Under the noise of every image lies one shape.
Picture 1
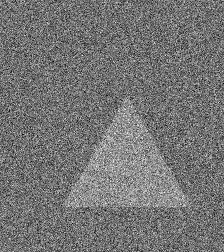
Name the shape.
triangle
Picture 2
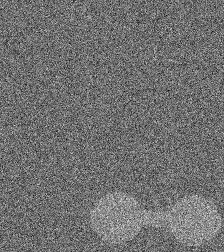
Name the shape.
dumbbell
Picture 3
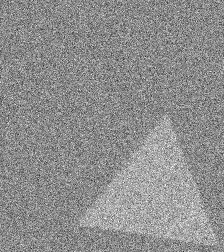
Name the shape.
triangle
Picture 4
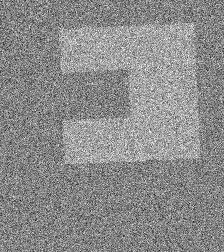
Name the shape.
square with a notch
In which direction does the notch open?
left
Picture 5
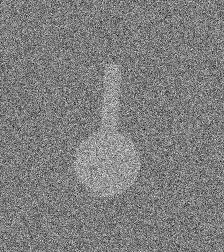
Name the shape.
lollipop
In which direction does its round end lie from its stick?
down
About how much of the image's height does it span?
half
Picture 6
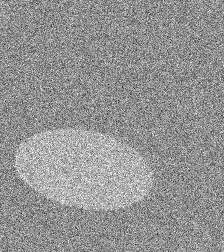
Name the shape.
ellipse
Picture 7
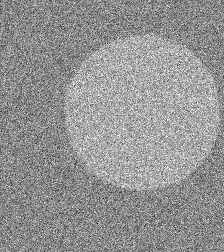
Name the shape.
disc
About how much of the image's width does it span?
two thirds
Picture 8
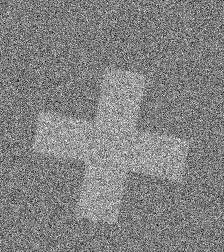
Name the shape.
cross
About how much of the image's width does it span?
two thirds
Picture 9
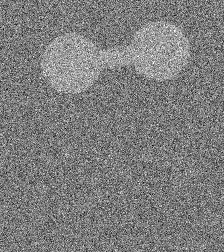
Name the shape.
dumbbell
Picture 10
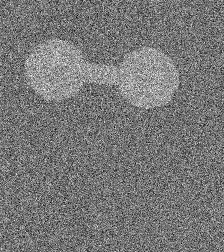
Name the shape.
dumbbell
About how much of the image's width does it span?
two thirds
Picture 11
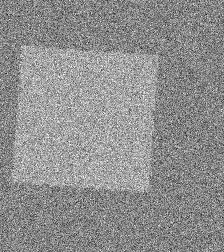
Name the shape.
square
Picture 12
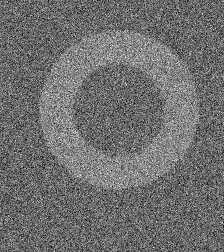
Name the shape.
ring
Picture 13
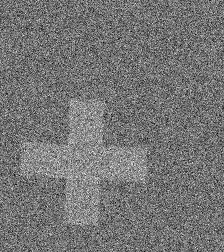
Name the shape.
cross
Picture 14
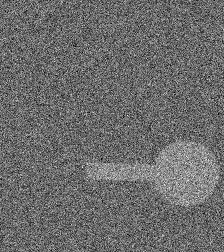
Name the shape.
lollipop
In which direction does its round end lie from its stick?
right
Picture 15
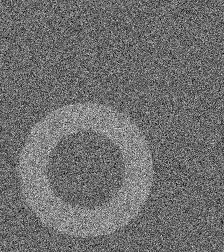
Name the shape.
ring
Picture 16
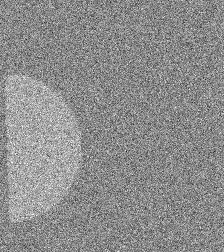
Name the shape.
half disc
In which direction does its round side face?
right
